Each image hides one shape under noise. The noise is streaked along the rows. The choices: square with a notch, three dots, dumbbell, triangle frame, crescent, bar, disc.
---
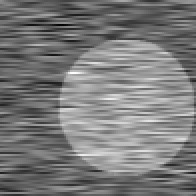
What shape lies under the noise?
disc
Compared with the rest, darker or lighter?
lighter
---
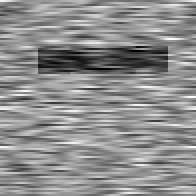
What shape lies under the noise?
bar
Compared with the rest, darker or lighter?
darker
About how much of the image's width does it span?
two thirds
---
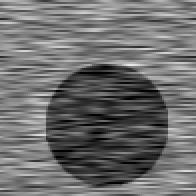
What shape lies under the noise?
disc
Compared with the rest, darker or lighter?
darker
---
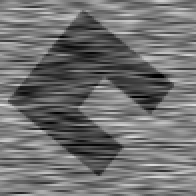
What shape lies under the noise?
square with a notch
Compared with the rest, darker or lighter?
darker
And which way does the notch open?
down and right
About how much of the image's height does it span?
nearly all
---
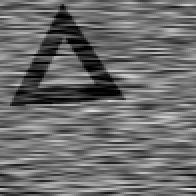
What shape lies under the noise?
triangle frame
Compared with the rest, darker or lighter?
darker
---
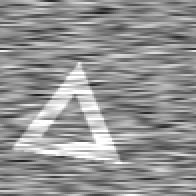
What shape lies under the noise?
triangle frame
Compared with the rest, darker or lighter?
lighter
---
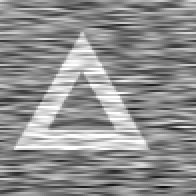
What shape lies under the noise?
triangle frame
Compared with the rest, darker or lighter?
lighter
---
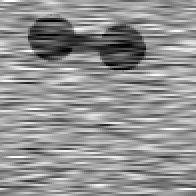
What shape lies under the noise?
dumbbell
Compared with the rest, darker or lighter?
darker
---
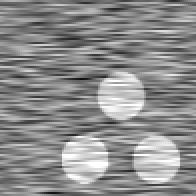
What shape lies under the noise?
three dots
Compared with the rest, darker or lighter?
lighter
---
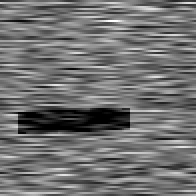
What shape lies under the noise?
bar
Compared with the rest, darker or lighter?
darker
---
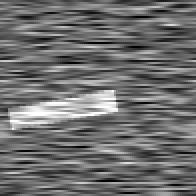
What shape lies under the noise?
bar
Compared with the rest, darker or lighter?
lighter
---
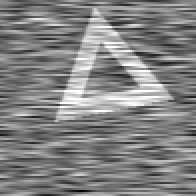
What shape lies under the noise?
triangle frame
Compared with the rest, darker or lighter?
lighter
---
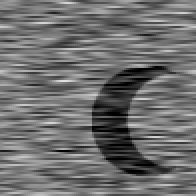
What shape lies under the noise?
crescent
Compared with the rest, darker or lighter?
darker
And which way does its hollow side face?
right
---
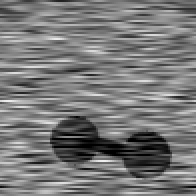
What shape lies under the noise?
dumbbell
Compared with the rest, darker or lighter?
darker
